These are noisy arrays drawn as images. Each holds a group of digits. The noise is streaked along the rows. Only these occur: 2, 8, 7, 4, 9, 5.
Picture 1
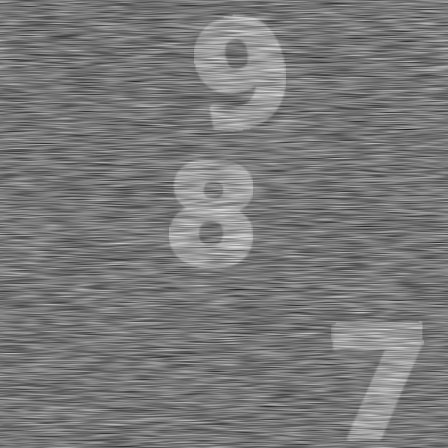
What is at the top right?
nothing
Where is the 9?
top middle
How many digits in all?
3
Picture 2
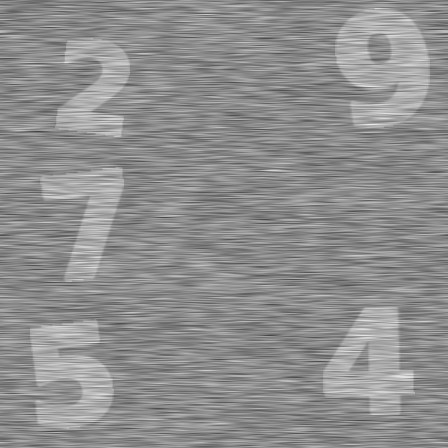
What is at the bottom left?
5
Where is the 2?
top left
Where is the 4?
bottom right
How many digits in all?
5
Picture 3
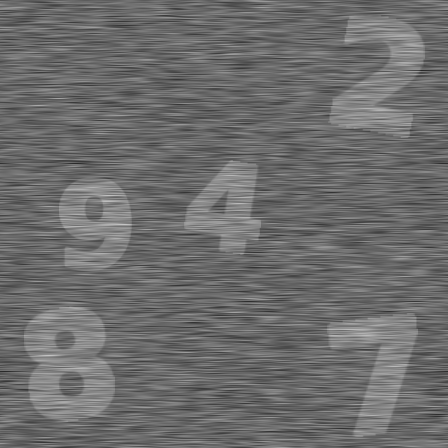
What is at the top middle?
nothing
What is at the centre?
4
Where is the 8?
bottom left
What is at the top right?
2
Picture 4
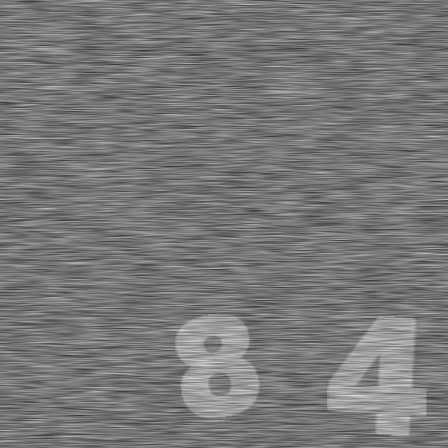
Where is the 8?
bottom middle
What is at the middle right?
nothing
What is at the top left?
nothing
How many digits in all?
2
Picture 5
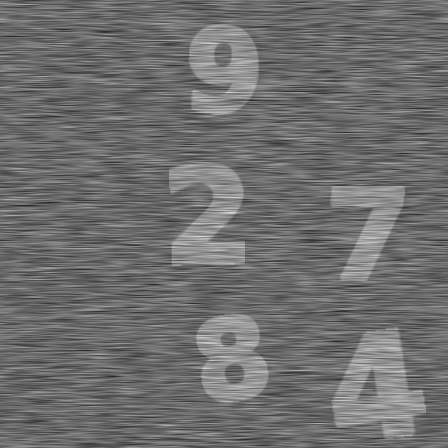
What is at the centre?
2
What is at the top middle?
9
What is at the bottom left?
nothing
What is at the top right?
nothing
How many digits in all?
5
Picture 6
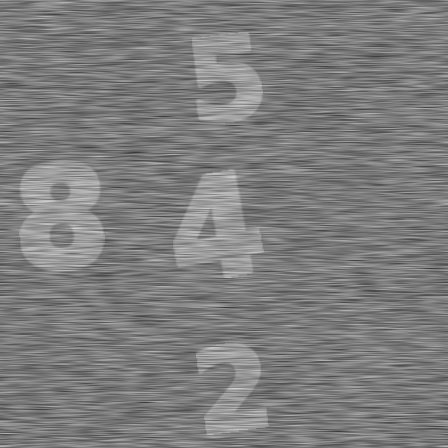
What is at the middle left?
8
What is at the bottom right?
nothing
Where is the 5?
top middle
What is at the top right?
nothing
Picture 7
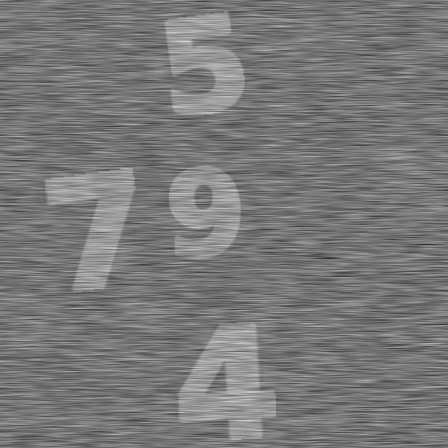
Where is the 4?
bottom middle
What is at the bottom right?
nothing
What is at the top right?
nothing
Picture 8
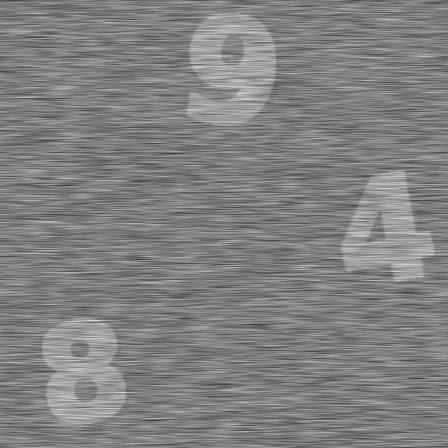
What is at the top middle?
9
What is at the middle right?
4
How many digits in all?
3
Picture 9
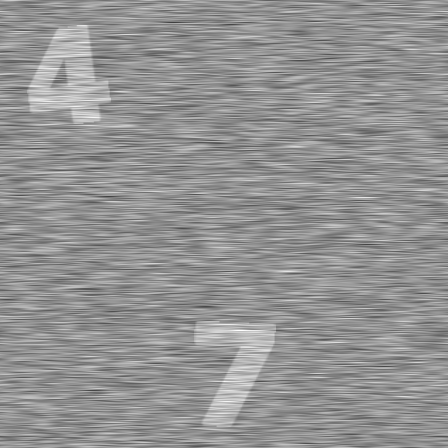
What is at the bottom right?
nothing
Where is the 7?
bottom middle
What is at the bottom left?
nothing
